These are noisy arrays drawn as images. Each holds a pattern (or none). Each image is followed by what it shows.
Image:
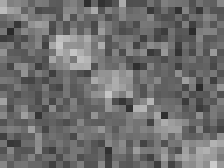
blocks along the diagonal
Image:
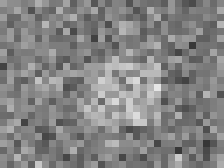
one block
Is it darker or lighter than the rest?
lighter
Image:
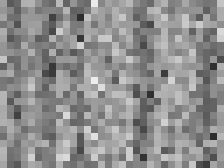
bands of columns
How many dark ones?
5
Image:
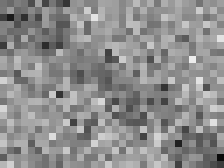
blocks along the diagonal
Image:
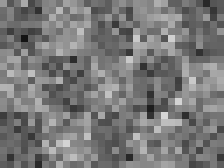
a checkerboard
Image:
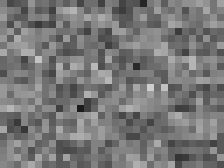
a checkerboard
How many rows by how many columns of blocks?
6 by 4
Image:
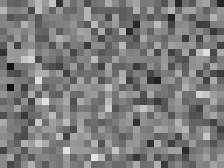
only noise
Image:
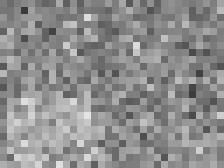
one block
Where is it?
bottom left
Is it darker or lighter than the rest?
lighter
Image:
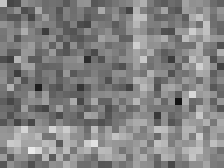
bands of rows crossing bands of columns
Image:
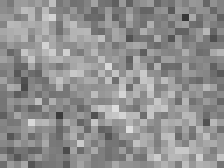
a diagonal band
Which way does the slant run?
top left to bottom right
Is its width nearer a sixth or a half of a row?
a half
